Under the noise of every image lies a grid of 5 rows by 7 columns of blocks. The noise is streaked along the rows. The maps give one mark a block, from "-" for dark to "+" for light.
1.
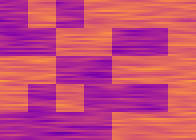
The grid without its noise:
-+-++++
--++--+
++--+++
+-+---+
----+++
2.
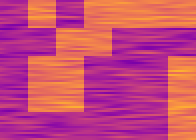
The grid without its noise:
-+-++++
--++---
-++---+
-++---+
------+
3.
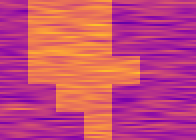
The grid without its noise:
-+++---
-+++---
-++++--
--++---
---+---
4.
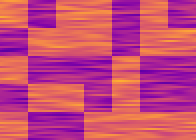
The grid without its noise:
+-++-+-
-+++-++
+---+--
-++-+--
+--++++
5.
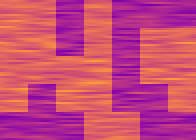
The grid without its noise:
++-+---
++-+-++
++++-++
+-++--+
---++--
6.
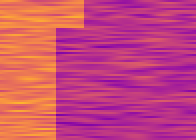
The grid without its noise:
+++----
++-----
++-----
++-----
++-----
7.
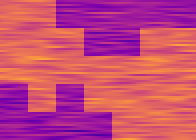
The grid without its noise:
++-----
+++--++
+++++++
-+-++++
----+++
